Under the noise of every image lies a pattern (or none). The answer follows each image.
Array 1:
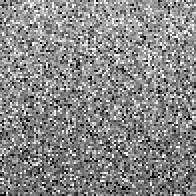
a smooth slope
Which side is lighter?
top
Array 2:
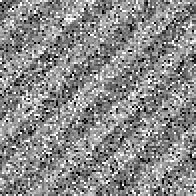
diagonal stripes
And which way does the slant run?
bottom left to top right
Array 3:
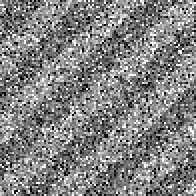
diagonal stripes
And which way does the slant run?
bottom left to top right
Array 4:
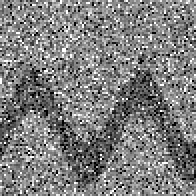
a wavy band
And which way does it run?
left to right
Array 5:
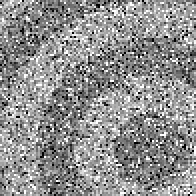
rings round one point
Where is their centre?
bottom right
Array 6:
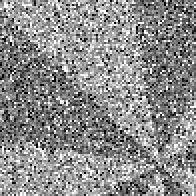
spokes from one point
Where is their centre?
bottom right
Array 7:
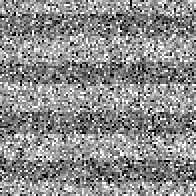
horizontal stripes
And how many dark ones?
4
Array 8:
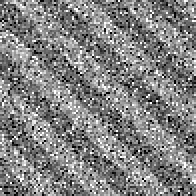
diagonal stripes
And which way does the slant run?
top left to bottom right
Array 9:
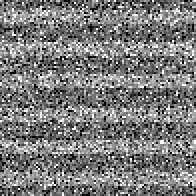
horizontal stripes
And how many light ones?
6
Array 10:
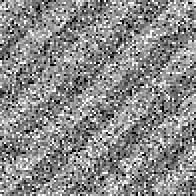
diagonal stripes
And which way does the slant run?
bottom left to top right
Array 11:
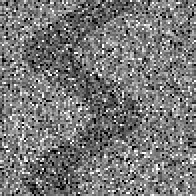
a wavy band
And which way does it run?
top to bottom
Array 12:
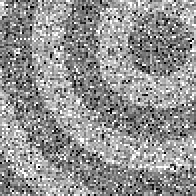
rings round one point
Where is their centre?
top right
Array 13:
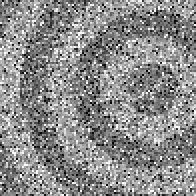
rings round one point
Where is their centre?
middle right
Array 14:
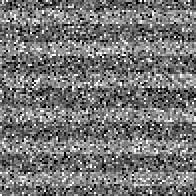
horizontal stripes
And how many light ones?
6
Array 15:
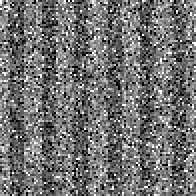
vertical stripes
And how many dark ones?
6
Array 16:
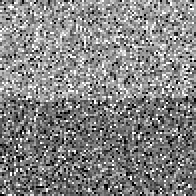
a sharp edge
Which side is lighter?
top
